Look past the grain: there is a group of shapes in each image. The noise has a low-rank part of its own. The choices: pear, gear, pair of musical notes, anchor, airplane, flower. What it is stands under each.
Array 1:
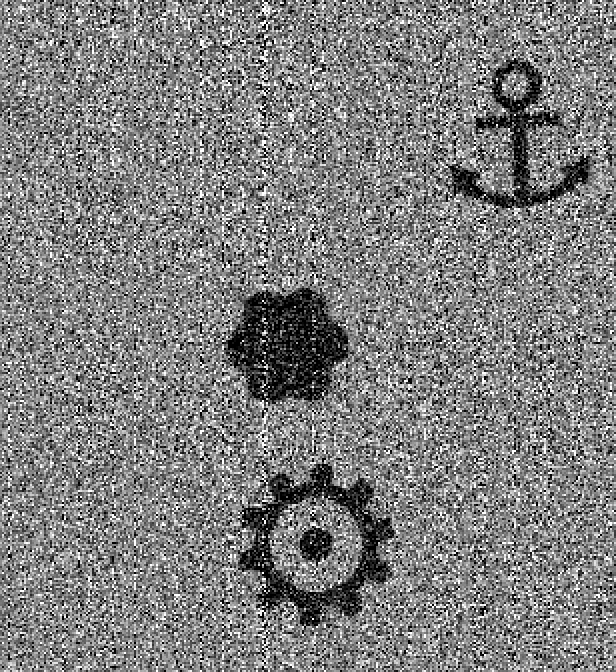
top right: dark anchor; centre: dark flower; bottom middle: dark gear
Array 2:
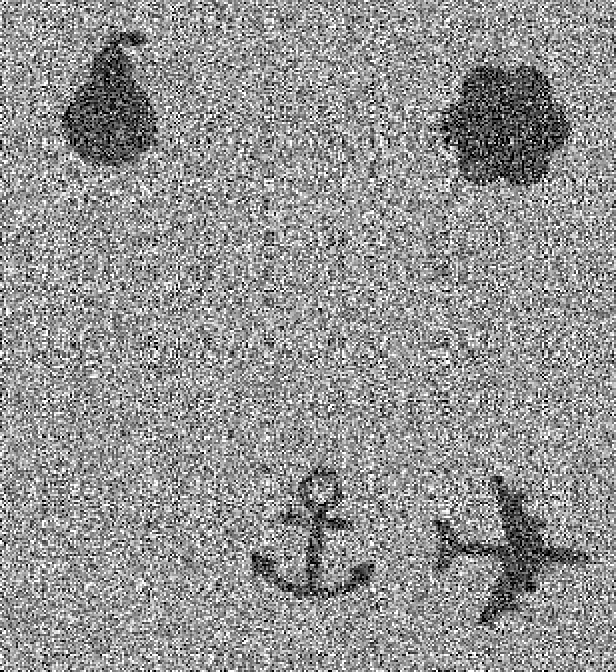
top left: dark pear; top right: dark flower; bottom middle: dark anchor; bottom right: dark airplane
